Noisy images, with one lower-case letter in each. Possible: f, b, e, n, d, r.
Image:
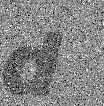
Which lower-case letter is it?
d
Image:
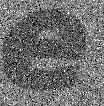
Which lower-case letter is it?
e
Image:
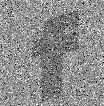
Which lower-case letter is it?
f
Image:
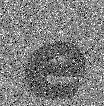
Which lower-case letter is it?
e
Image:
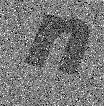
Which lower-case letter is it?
n
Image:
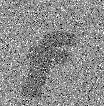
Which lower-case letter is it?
f
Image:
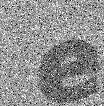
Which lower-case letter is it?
e
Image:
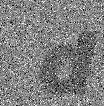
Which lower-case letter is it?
d
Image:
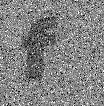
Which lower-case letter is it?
f
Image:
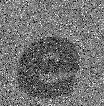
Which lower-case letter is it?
e
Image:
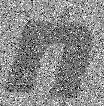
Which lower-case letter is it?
n
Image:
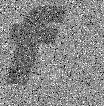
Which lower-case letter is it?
f
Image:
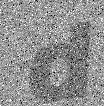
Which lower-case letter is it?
d
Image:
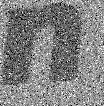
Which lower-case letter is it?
n
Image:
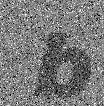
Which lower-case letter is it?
b
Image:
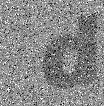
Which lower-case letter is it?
d
